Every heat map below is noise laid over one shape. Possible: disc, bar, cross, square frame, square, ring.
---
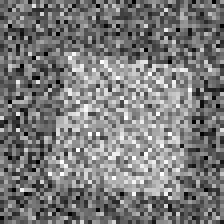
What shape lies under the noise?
square
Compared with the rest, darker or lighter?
lighter
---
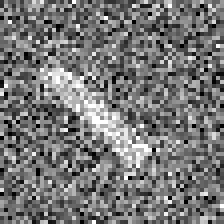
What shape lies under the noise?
bar
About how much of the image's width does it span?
half
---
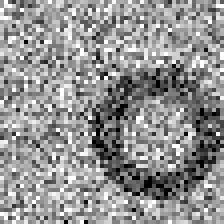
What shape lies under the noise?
ring
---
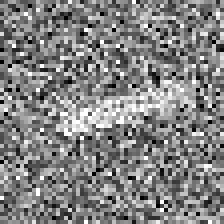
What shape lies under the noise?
bar
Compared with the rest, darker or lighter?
lighter
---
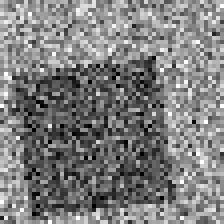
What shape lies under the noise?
square
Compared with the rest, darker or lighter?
darker
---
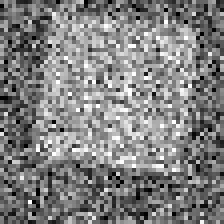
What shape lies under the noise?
square
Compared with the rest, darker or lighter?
lighter
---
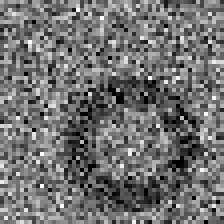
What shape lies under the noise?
ring
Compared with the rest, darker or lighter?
darker
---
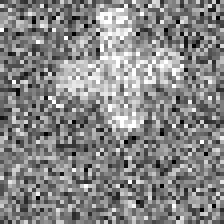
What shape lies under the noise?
cross
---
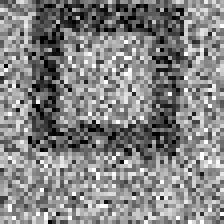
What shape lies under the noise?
square frame
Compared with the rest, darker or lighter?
darker
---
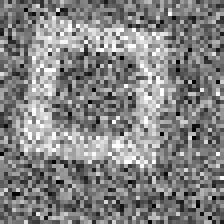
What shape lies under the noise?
square frame
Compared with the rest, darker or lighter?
lighter
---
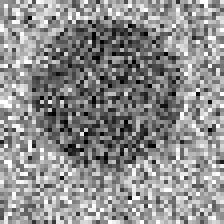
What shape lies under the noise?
disc
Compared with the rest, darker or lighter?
darker
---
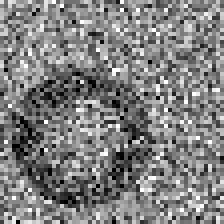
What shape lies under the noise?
ring
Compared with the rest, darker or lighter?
darker
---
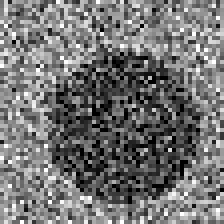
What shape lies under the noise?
disc
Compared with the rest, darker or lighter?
darker
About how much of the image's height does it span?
two thirds
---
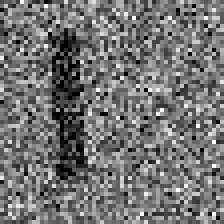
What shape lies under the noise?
bar
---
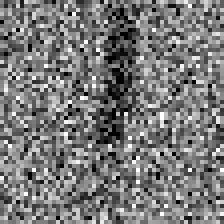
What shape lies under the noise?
bar
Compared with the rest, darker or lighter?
darker
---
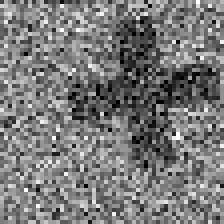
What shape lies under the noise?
cross
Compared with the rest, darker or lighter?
darker
